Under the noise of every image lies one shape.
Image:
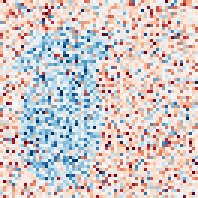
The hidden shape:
footprint
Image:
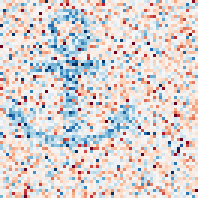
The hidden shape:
anchor
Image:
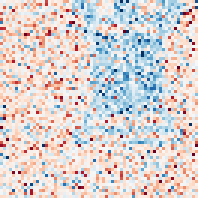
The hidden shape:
chess rook
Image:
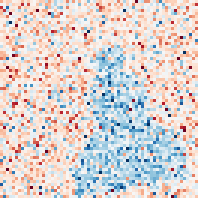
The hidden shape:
chess pawn
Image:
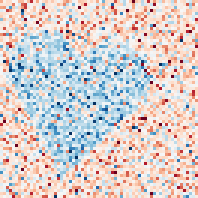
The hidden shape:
heart
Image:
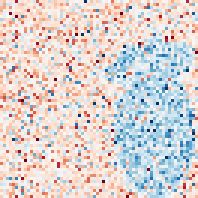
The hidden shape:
footprint
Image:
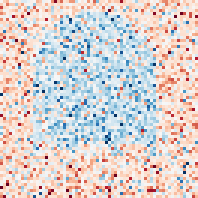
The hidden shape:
ghost
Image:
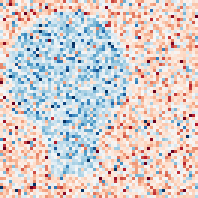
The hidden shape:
light bulb
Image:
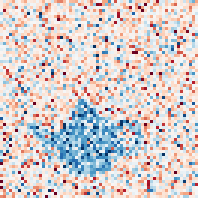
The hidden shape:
teapot
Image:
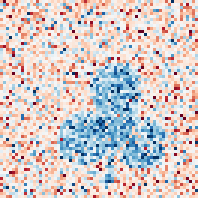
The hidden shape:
club
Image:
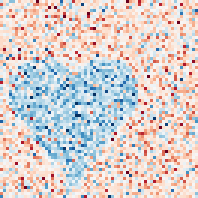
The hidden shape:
heart
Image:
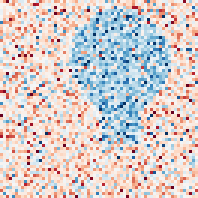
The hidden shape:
light bulb
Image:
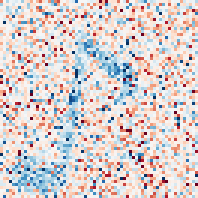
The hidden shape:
musical note
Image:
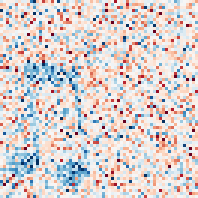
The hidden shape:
pair of musical notes
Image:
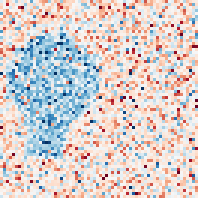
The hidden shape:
light bulb
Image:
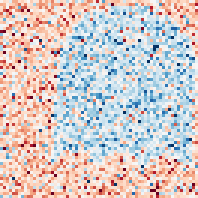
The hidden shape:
ghost
